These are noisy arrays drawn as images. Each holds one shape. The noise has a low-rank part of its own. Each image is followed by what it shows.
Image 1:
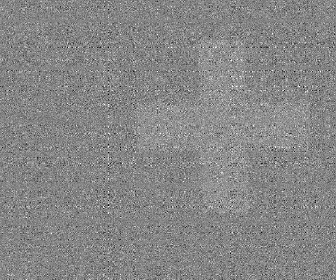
light cross
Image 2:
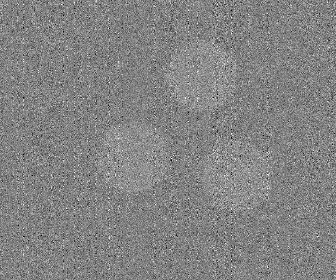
light three dots
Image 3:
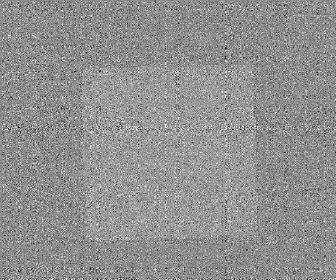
light square
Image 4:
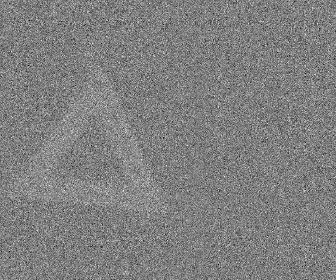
light triangle frame
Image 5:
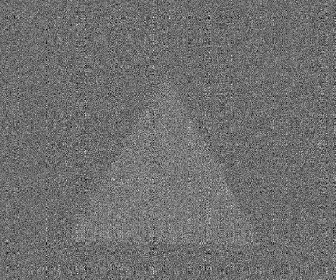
light triangle
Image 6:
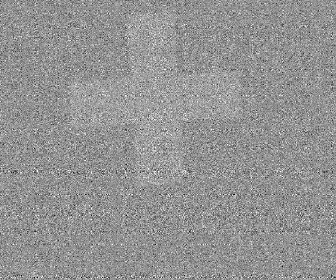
light cross
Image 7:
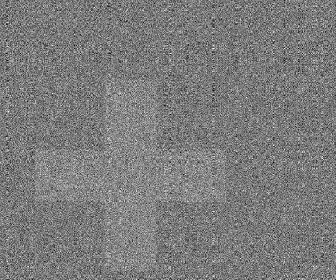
light cross
